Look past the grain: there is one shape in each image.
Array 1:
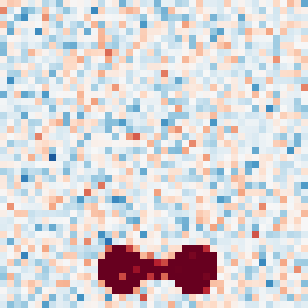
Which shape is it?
dumbbell
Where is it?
bottom middle
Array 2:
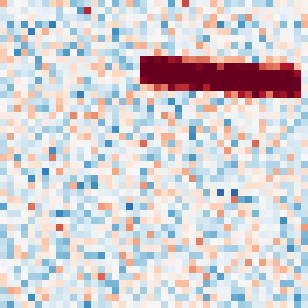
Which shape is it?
bar
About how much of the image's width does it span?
half
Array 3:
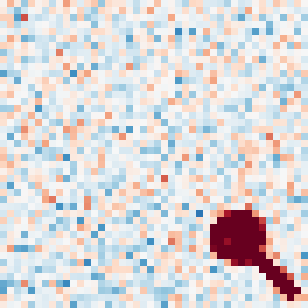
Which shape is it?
lollipop
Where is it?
bottom right
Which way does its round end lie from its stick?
up and left
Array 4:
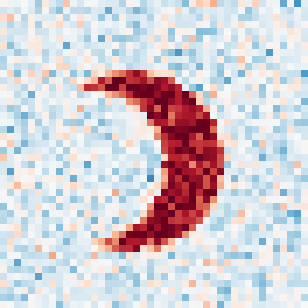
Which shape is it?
crescent
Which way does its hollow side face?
left
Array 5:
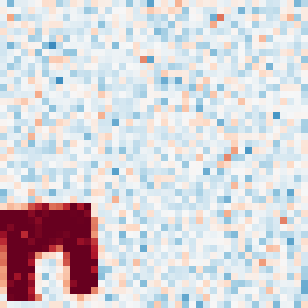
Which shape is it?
square with a notch
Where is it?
bottom left
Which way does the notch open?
down
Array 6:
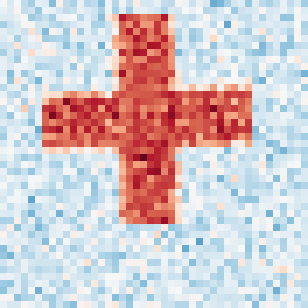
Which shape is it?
cross
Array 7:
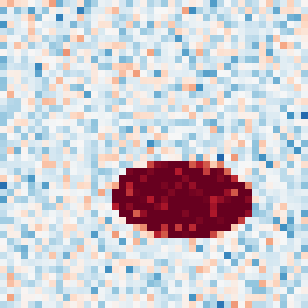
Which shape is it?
ellipse
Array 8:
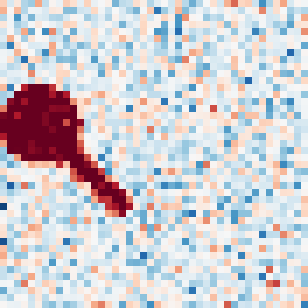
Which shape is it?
lollipop
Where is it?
middle left
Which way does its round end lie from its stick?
up and left
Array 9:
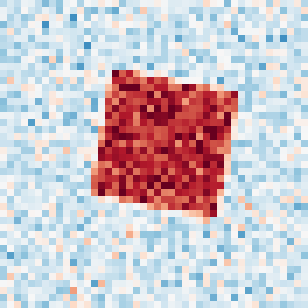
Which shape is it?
square
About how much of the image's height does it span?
half
